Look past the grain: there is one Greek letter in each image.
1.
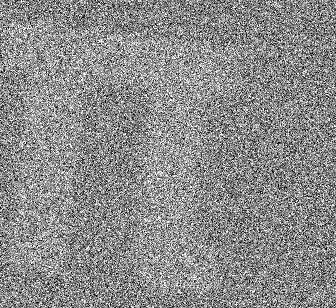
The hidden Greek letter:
pi
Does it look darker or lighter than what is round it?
lighter
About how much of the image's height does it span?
nearly all
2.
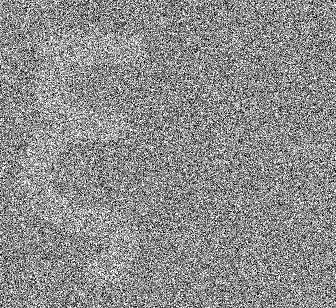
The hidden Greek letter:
xi
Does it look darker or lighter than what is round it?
lighter
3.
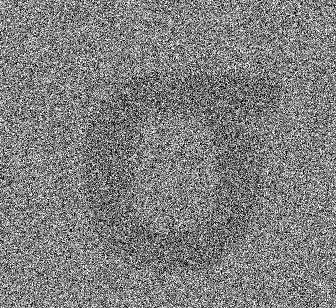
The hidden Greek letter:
sigma
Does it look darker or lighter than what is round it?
darker
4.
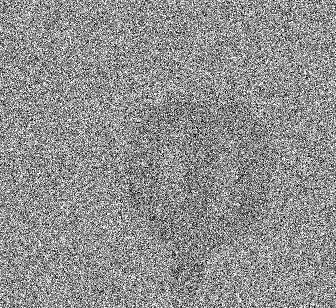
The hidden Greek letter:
phi
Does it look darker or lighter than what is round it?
darker
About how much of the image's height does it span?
two thirds
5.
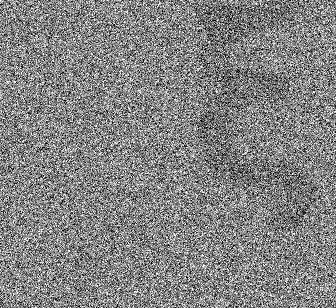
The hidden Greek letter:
xi
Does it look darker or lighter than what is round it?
darker
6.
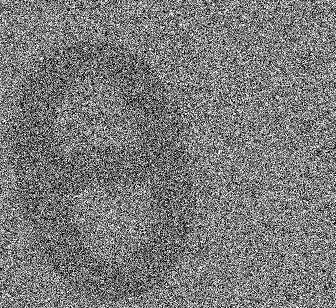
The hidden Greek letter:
theta
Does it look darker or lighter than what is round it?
darker
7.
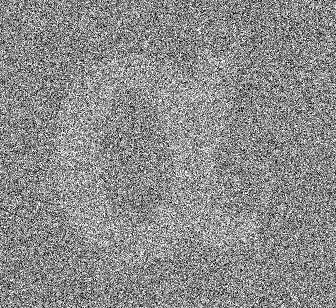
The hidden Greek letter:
alpha
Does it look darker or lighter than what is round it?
lighter
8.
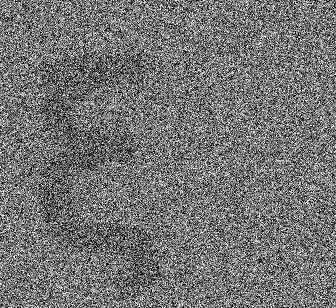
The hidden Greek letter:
xi
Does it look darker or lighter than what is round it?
darker
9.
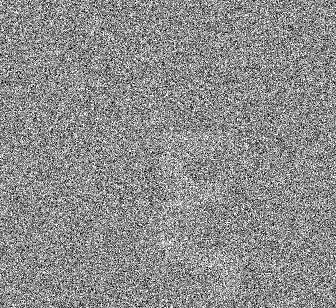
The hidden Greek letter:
xi
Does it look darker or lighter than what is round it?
lighter
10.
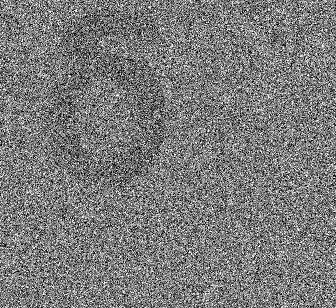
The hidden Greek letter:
delta
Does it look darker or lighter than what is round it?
darker
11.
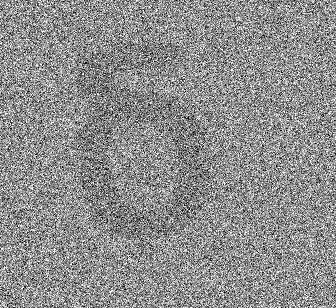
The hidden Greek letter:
delta
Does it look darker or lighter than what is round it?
darker
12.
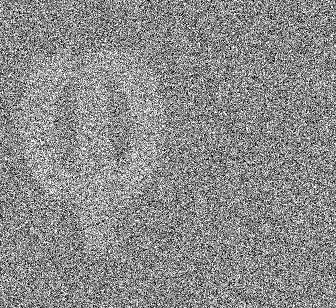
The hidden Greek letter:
phi
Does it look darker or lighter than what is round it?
lighter
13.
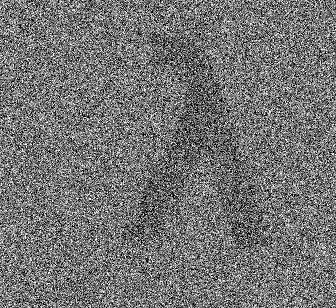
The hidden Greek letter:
lambda
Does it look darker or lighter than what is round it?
darker
